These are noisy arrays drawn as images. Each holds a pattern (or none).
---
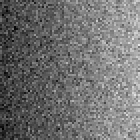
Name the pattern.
a smooth slope
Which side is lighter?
right
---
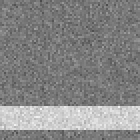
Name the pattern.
one horizontal stripe
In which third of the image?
bottom
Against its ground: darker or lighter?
lighter
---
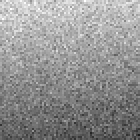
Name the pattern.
a smooth slope
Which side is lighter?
top
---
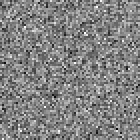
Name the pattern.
only noise
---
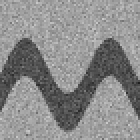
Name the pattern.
a wavy band
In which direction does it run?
left to right
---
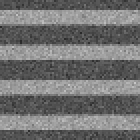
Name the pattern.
horizontal stripes
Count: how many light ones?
4
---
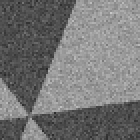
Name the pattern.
spokes from one point
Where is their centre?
bottom left
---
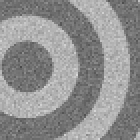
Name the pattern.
rings round one point
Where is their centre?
middle left
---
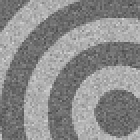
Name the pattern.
rings round one point
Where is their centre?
bottom right
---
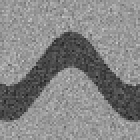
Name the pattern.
a wavy band
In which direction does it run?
left to right
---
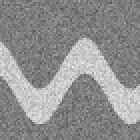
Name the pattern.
a wavy band
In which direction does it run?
left to right
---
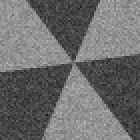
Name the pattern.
spokes from one point
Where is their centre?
centre
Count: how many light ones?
3
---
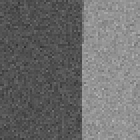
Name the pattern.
a sharp edge
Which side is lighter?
right
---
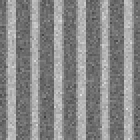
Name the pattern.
vertical stripes
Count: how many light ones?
6
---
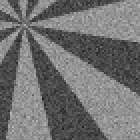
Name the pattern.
spokes from one point
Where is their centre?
top left
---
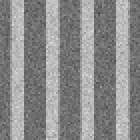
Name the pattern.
vertical stripes
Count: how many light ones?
4
